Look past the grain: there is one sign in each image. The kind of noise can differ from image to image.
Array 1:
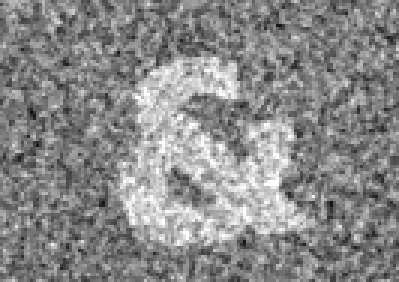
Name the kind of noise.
blotchy
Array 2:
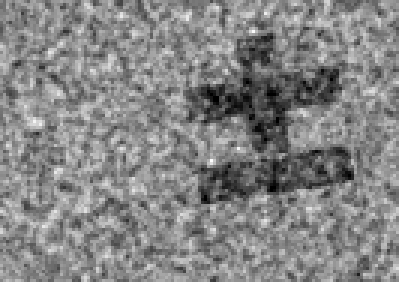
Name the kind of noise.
blotchy
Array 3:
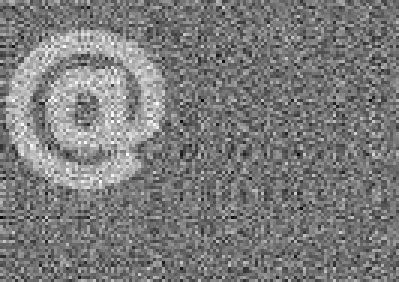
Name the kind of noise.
low rank plus noise
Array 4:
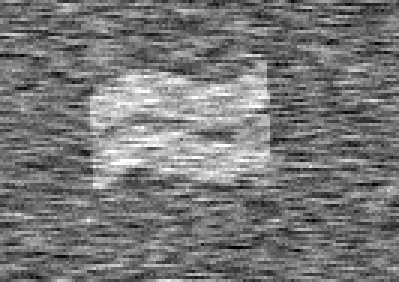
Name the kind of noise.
streaked along the rows
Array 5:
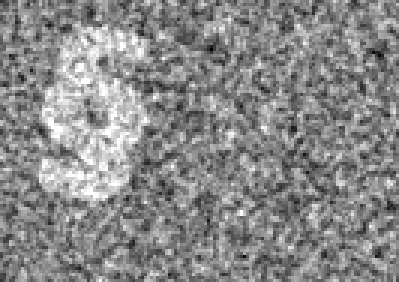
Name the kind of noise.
blotchy
